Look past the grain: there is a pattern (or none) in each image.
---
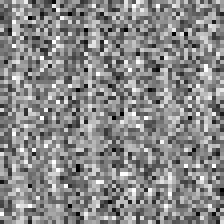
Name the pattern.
vertical stripes
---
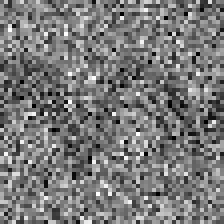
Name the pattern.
a wavy band
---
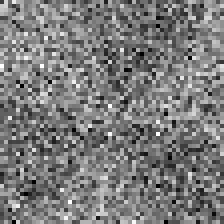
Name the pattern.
spokes from one point
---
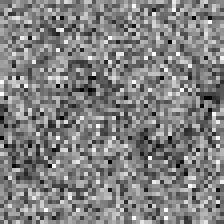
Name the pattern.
a wavy band
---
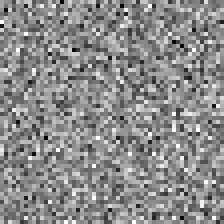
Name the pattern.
only noise
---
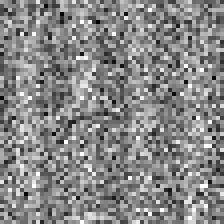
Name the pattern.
vertical stripes
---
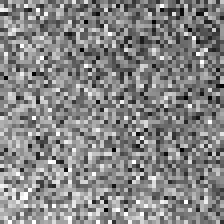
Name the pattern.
a smooth slope
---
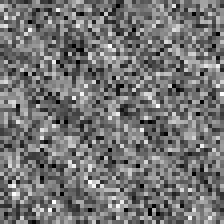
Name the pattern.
diagonal stripes
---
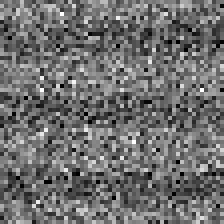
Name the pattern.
horizontal stripes
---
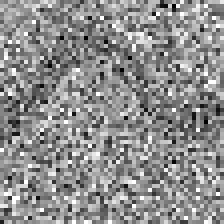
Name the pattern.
a wavy band
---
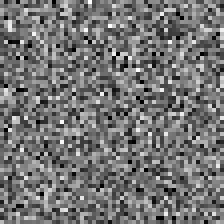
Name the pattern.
only noise
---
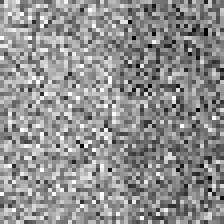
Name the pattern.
a sharp edge
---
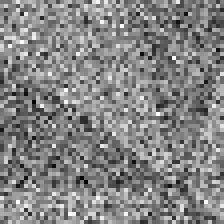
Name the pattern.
spokes from one point
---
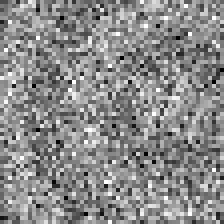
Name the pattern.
rings round one point
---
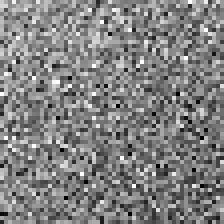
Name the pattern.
a smooth slope
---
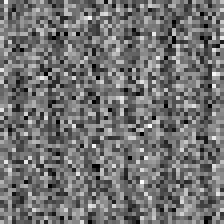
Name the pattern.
vertical stripes
